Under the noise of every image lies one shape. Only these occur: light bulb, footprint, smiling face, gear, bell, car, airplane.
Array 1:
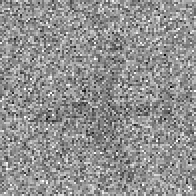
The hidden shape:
airplane
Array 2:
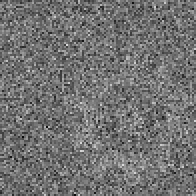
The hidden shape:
gear
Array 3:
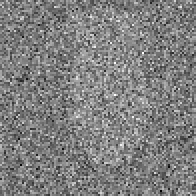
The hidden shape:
footprint
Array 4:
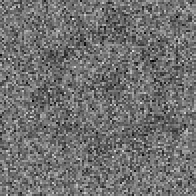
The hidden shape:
gear
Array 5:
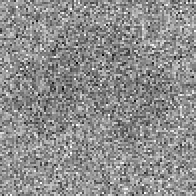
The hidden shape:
car
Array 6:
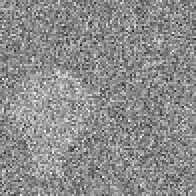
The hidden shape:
light bulb
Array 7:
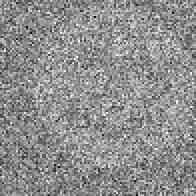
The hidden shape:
smiling face
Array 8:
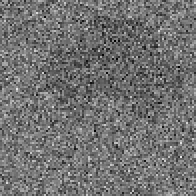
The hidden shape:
car
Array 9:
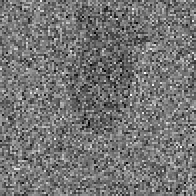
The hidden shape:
footprint
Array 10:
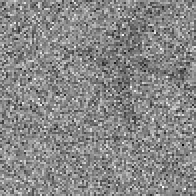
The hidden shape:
airplane
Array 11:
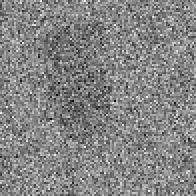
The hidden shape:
footprint
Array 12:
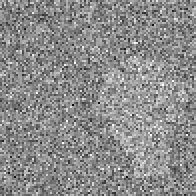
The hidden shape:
light bulb
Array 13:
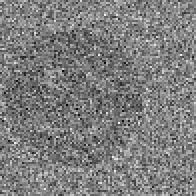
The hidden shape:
smiling face
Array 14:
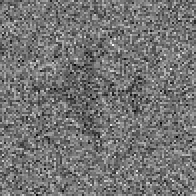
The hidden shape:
airplane
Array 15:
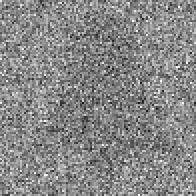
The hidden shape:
bell
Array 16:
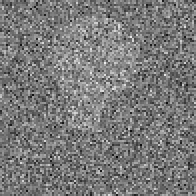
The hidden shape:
light bulb
